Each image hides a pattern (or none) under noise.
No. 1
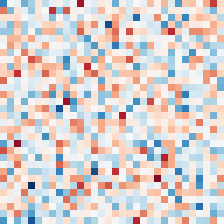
only noise
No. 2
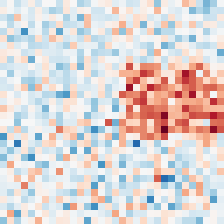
one block
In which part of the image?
middle right
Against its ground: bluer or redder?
redder
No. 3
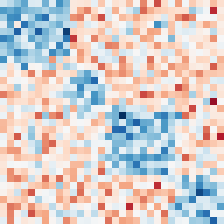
blocks along the diagonal
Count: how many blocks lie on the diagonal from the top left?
4
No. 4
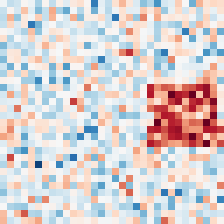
one block
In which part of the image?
middle right
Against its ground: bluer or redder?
redder
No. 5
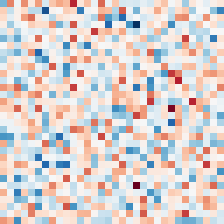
only noise
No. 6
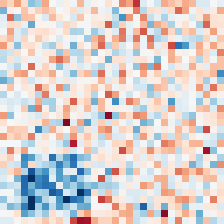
one block
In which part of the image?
bottom left
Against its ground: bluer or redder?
bluer
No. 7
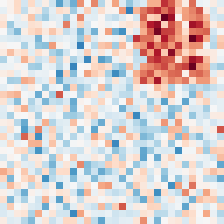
one block
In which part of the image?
top right
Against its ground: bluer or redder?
redder
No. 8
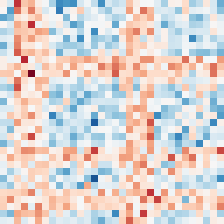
bands of rows crossing bands of columns
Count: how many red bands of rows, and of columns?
3 and 2
